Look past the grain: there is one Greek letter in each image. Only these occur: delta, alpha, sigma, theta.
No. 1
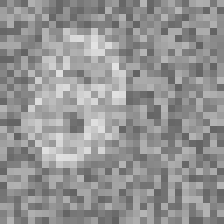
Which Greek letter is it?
theta
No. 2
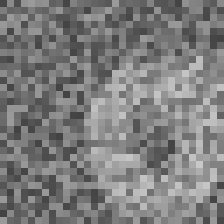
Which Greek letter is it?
sigma
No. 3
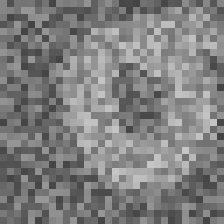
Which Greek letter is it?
sigma
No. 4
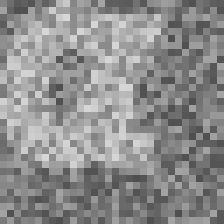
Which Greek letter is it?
alpha
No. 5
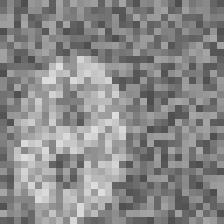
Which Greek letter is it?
theta
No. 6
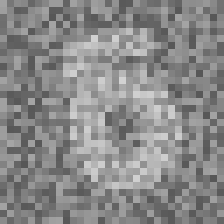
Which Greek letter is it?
delta
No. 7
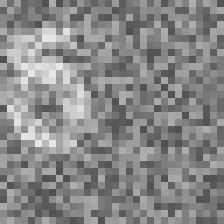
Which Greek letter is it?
delta
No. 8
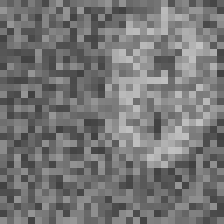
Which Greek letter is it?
theta
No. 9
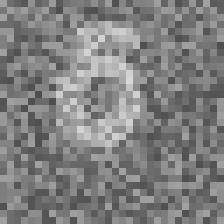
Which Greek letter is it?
delta
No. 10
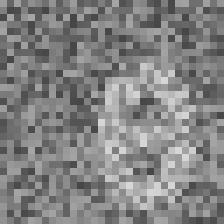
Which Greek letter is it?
theta
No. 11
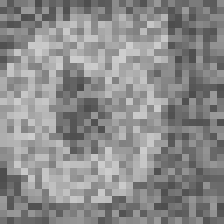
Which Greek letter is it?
sigma
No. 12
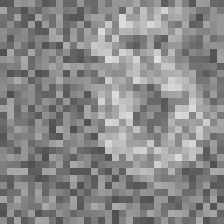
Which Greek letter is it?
delta
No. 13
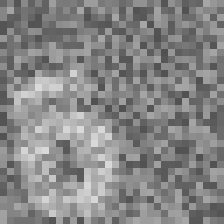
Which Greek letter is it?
delta
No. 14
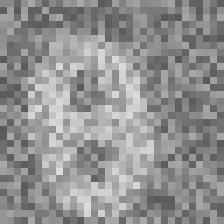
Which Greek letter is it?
theta
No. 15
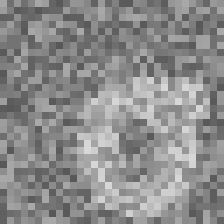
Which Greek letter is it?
sigma
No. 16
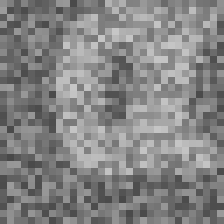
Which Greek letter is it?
alpha
